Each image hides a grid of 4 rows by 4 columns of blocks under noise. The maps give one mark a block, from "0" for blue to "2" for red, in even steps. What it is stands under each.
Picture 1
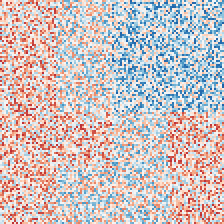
2100
2100
2212
2112
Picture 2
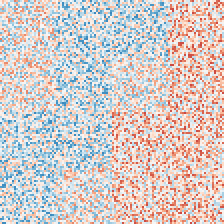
1002
1012
0022
0122
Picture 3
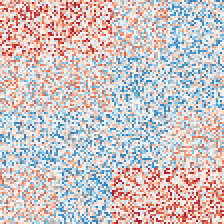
2210
1100
0001
1022
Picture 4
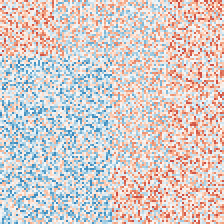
2112
0012
0012
0022
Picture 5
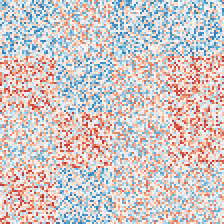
0100
2012
1212
2011
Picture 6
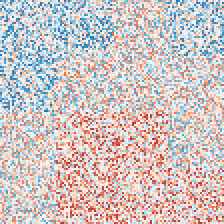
0010
0111
1221
1222
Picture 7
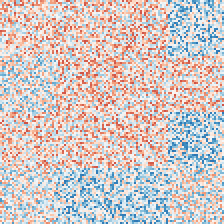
2220
1222
2220
1001
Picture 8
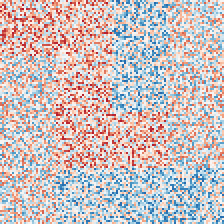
2201
1201
1221
1000
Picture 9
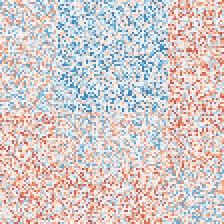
1002
1002
2112
2221
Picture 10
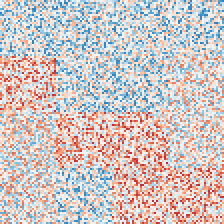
0000
2001
1221
1022
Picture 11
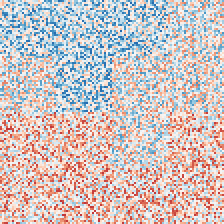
0001
1011
2212
2222
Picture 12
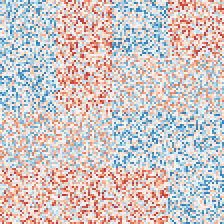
0202
0211
1100
2220
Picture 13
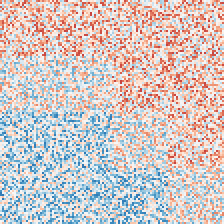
2222
1122
0012
0001
